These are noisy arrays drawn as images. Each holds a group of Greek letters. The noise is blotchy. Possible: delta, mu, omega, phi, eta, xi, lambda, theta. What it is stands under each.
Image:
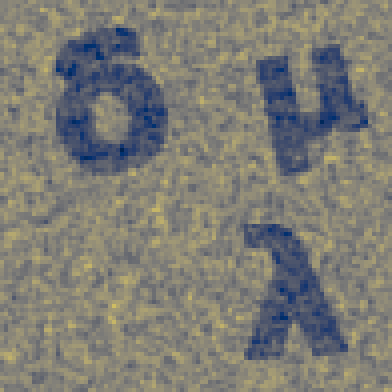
top left: delta; top right: mu; bottom right: lambda
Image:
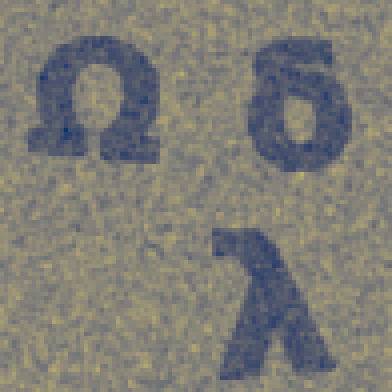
top left: omega; top right: delta; bottom right: lambda
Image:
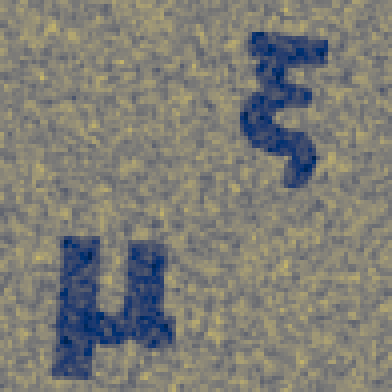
top right: xi; bottom left: mu
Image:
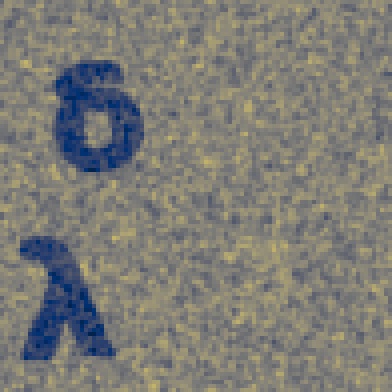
top left: delta; bottom left: lambda
